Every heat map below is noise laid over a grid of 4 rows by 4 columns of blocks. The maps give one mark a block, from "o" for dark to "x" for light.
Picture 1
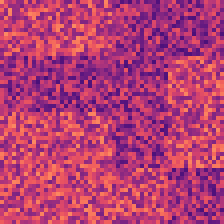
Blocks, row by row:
x x o o
o o o x
x x o x
x x x o
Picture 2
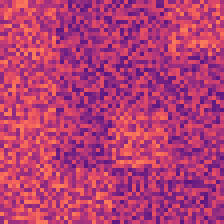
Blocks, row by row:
x o o x
x o o o
x o x o
x x o o
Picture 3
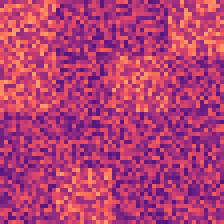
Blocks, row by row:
x o o x
x o x o
o o o o
o x o o
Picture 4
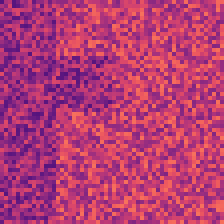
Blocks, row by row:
o x x x
o o x x
o x x x
o x x x
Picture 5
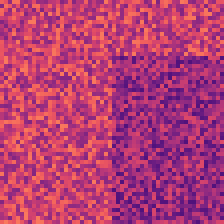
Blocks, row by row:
x x x x
x x o o
x x o o
x x o o
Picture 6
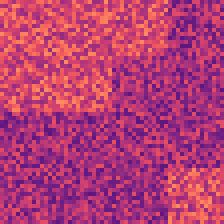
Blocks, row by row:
x x x o
x x o o
o o o o
o o o x
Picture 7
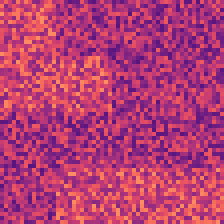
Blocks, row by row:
x o o o
x x o o
o o o o
o x x x
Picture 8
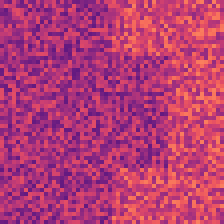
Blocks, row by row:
o o x x
o o o x
o o o x
o o x x
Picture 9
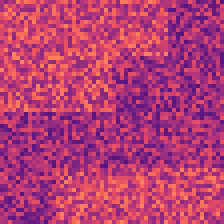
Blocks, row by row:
x x x o
x x o o
o o o o
o x x x
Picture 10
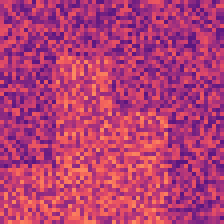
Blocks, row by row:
o o o o
o x o o
o x x o
x x x o
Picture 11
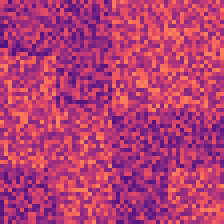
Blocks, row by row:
o o x x
x o x x
x x o o
o x o x
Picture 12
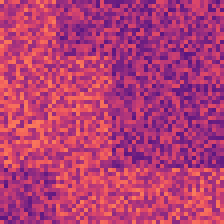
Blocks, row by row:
x o o o
x x o o
x x o o
o x x x
